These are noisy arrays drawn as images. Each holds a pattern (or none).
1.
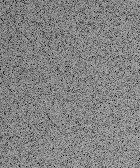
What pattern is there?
a smooth slope
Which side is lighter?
bottom right
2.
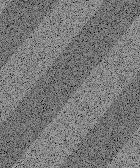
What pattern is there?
diagonal stripes
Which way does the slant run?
bottom left to top right
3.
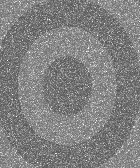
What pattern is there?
rings round one point
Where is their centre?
centre
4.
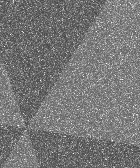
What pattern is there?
spokes from one point
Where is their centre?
bottom left
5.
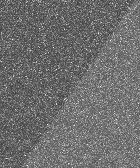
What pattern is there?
a sharp edge
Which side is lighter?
bottom right
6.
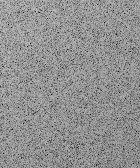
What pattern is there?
a smooth slope
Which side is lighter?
top left
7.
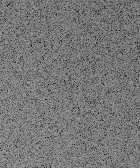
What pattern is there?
a smooth slope
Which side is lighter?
bottom left
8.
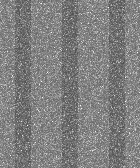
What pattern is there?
vertical stripes
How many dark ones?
3
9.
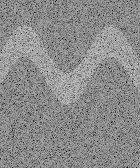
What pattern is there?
a wavy band
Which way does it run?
left to right
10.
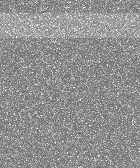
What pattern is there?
one horizontal stripe
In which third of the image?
top
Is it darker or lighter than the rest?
lighter
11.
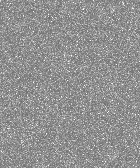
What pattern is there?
only noise
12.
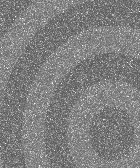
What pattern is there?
rings round one point
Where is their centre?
bottom right
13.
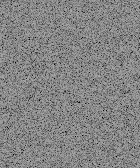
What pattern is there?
only noise
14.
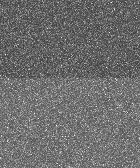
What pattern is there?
a sharp edge
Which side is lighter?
bottom
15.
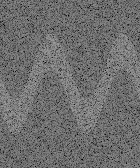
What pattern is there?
a wavy band
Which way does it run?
left to right
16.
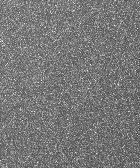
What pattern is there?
a smooth slope
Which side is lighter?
top left
